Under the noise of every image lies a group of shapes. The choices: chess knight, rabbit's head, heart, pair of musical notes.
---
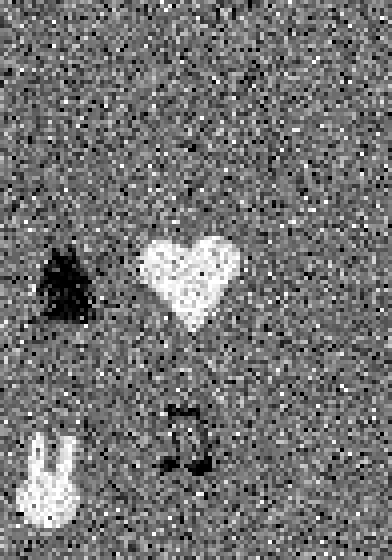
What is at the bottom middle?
pair of musical notes
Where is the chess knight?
middle left
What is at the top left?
nothing
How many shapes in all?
4
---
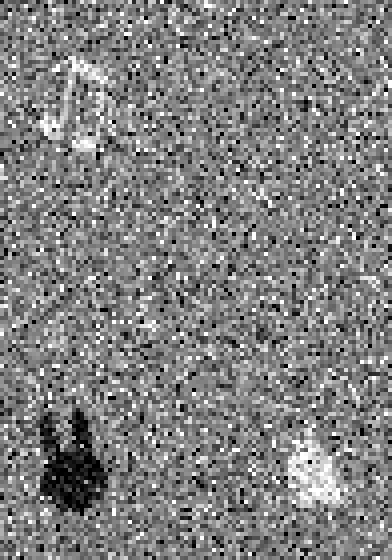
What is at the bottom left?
rabbit's head
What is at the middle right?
nothing
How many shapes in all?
3
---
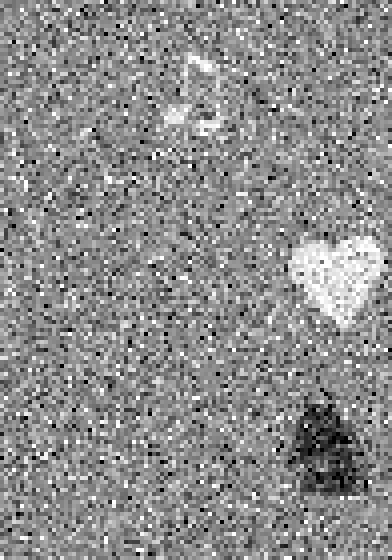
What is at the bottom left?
nothing
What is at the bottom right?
chess knight
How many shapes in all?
3
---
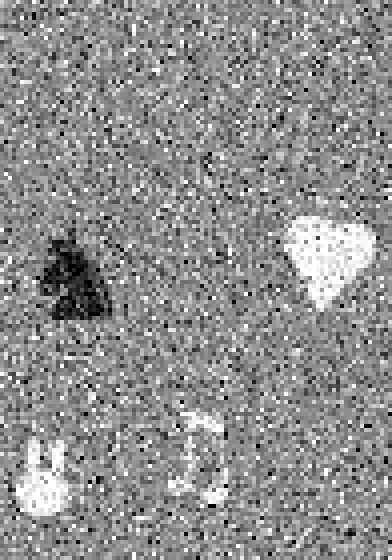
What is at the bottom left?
rabbit's head
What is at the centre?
nothing
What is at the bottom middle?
pair of musical notes
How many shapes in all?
4
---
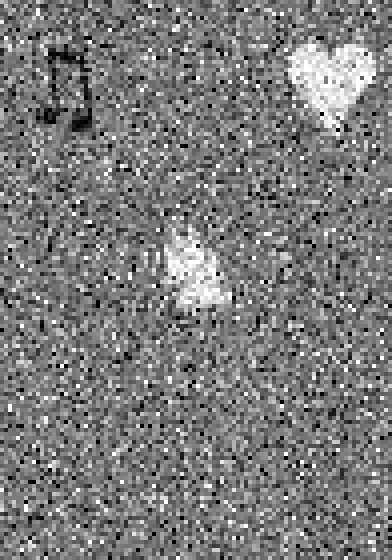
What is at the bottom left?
nothing
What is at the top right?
heart
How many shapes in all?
3
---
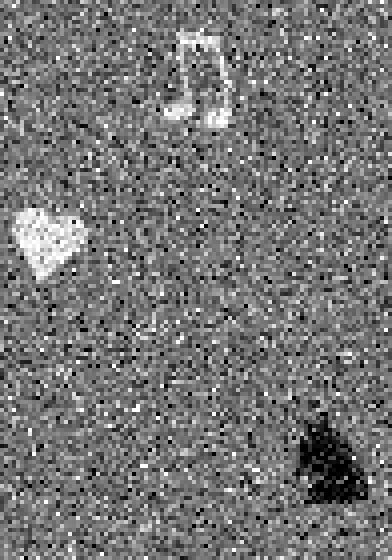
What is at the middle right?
nothing
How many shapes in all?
3
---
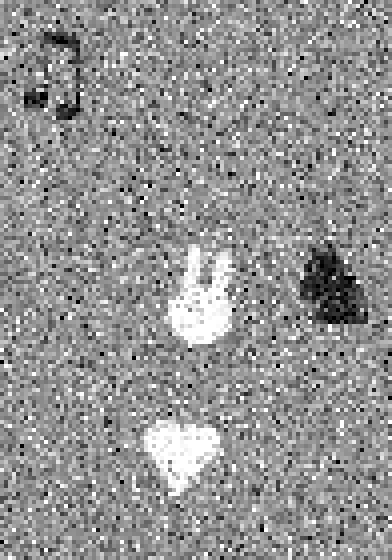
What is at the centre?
rabbit's head
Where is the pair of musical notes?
top left
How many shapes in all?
4
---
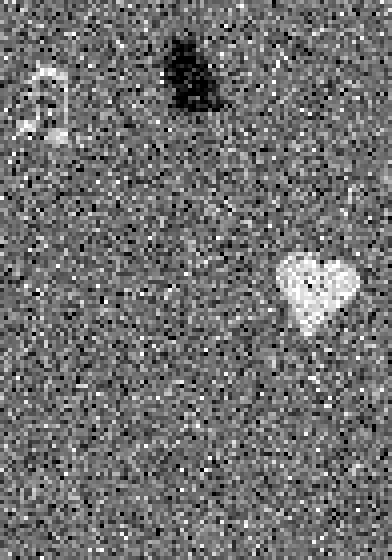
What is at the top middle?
chess knight
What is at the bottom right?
nothing
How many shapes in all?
3
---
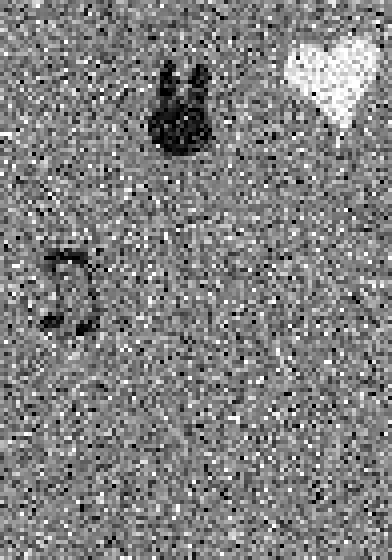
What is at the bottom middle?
nothing
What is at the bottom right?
nothing
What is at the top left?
nothing
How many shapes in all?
3
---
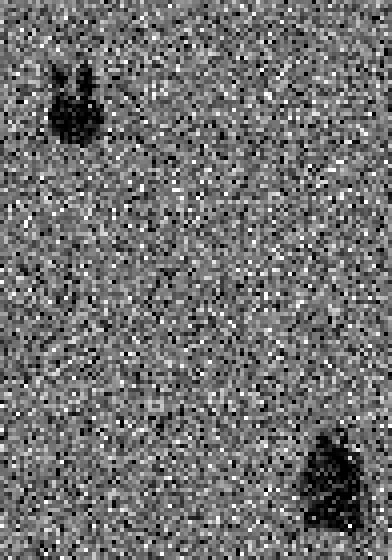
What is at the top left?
rabbit's head
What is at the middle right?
nothing
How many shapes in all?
2
